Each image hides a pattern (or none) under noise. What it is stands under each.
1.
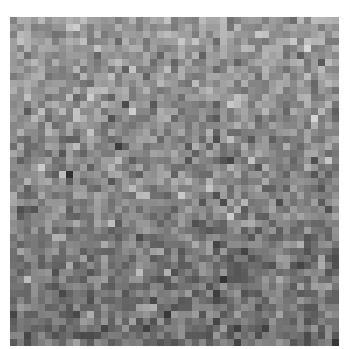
a smooth slope
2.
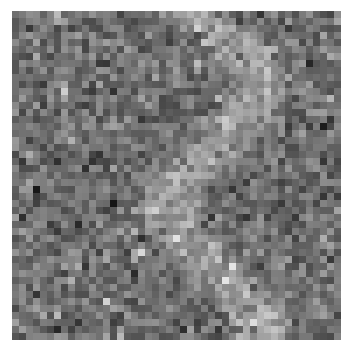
a wavy band
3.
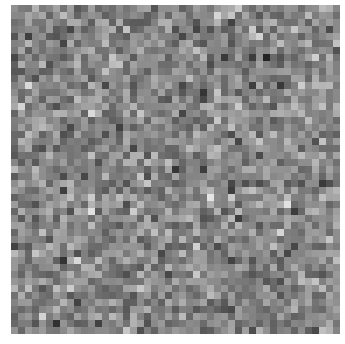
only noise
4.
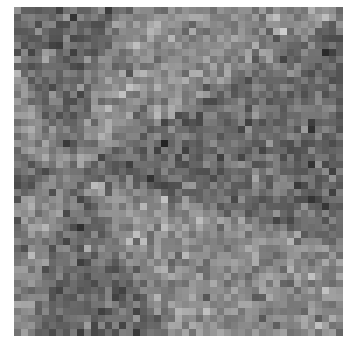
spokes from one point
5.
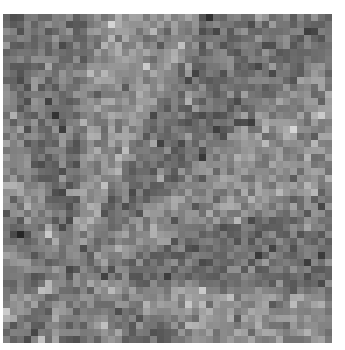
spokes from one point
